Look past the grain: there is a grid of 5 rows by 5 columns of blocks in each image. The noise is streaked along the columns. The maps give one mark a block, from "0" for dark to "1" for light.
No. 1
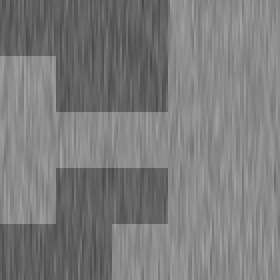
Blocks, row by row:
0 0 0 1 1
1 0 0 1 1
1 1 1 1 1
1 0 0 1 1
0 0 1 1 1
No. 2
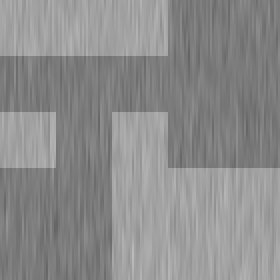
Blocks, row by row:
1 1 1 0 0
0 0 0 0 0
1 0 1 0 0
0 0 1 1 1
0 0 1 1 1
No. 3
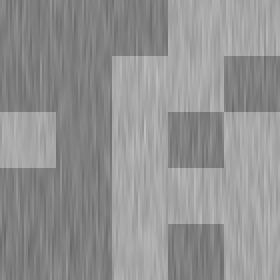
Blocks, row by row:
0 0 0 1 1
0 0 1 1 0
1 0 1 0 1
0 0 1 1 1
0 0 1 0 1
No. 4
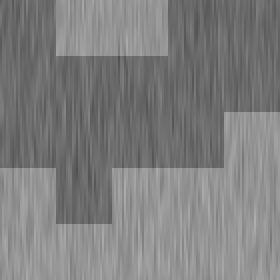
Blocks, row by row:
0 1 1 0 0
0 0 0 0 0
0 0 0 0 1
1 0 1 1 1
1 1 1 1 1
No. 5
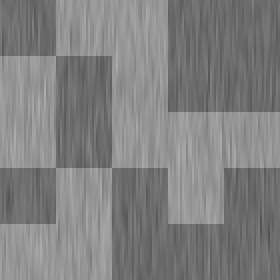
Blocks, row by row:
0 1 1 0 0
1 0 1 0 0
1 0 1 1 1
0 1 0 1 0
1 1 0 0 0
